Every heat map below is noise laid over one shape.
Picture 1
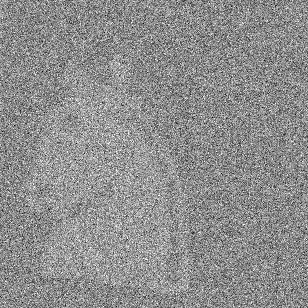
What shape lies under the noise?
chess knight
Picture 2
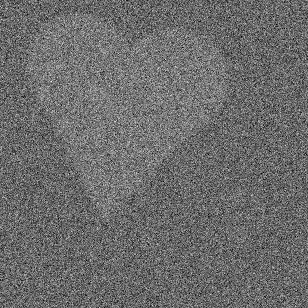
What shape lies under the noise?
heart
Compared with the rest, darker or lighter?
lighter
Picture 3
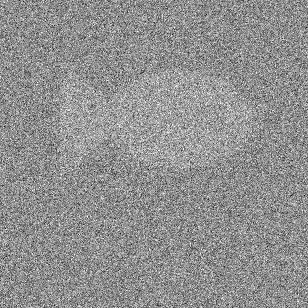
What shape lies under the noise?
fish
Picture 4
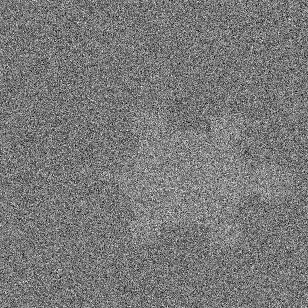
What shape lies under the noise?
turtle
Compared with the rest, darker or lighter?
lighter
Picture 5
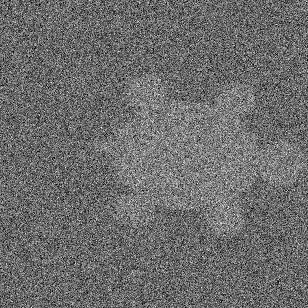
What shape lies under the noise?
turtle
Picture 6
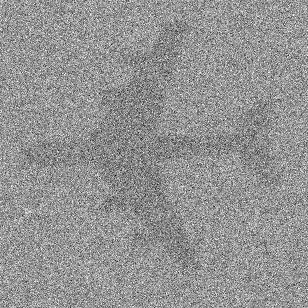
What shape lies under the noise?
airplane
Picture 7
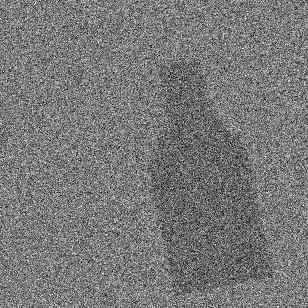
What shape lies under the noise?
bottle
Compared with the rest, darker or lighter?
darker
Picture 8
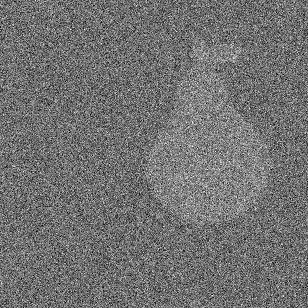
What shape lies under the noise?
pear
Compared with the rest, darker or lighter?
lighter
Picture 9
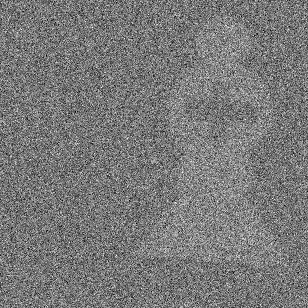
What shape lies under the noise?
chess bishop
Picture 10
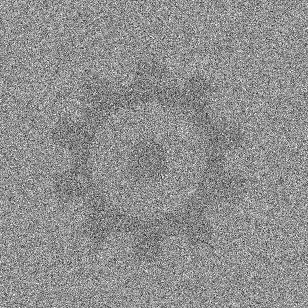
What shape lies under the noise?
gear
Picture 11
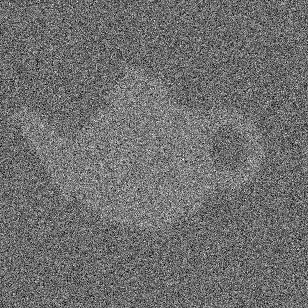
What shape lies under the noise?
teapot
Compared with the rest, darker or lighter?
lighter
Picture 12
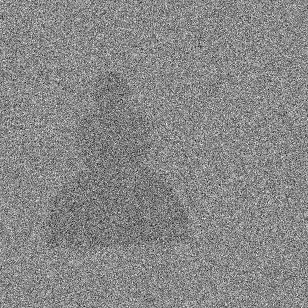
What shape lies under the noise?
chess pawn
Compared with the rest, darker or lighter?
darker
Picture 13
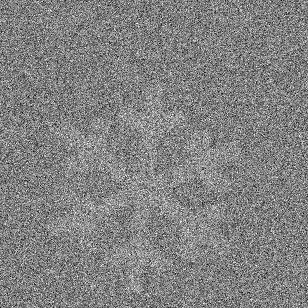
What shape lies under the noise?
snowflake
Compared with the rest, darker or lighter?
lighter
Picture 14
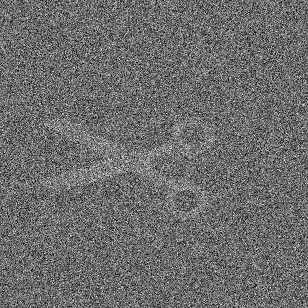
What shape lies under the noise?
pair of scissors
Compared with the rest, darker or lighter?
lighter
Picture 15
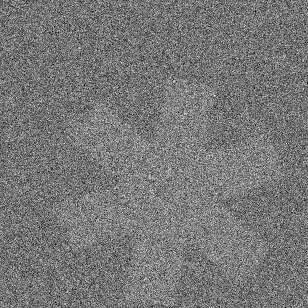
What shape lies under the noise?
asterisk
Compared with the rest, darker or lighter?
lighter
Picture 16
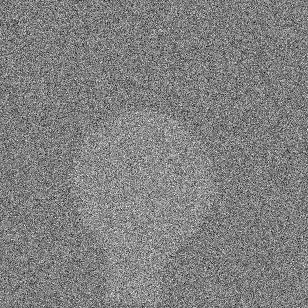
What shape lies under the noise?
light bulb
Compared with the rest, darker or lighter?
lighter
